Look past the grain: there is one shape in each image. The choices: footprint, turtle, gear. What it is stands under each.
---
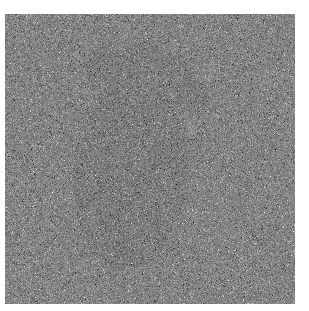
dark footprint
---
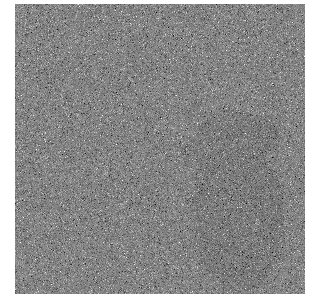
dark footprint
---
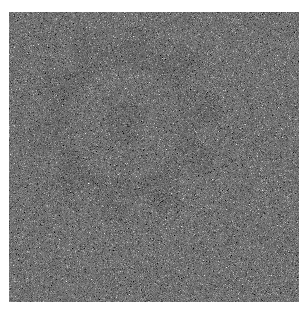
dark gear
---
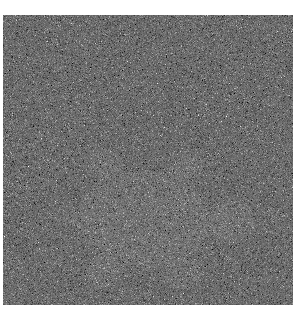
light turtle
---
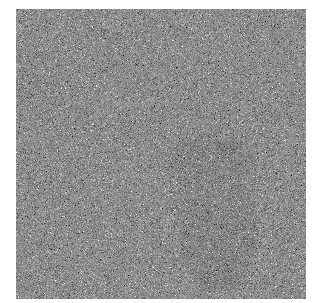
dark footprint
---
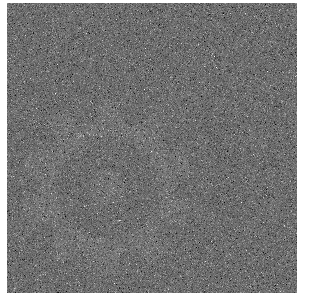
light gear
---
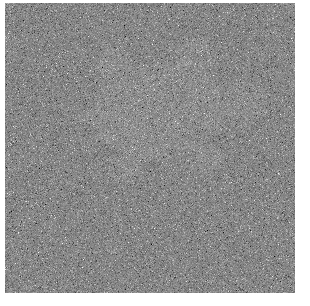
light turtle
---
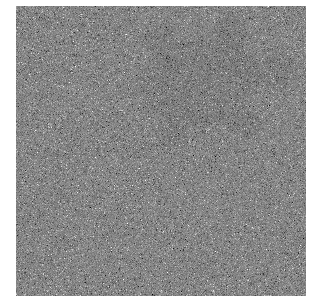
dark turtle
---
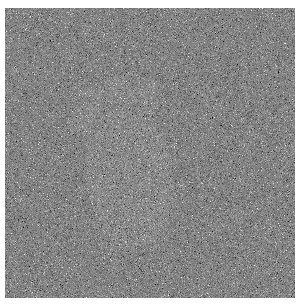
light footprint
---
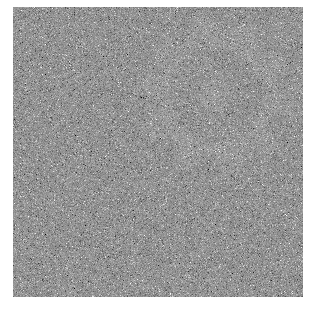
light gear
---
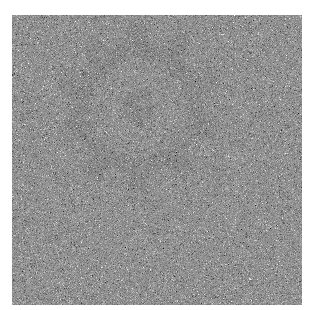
dark gear
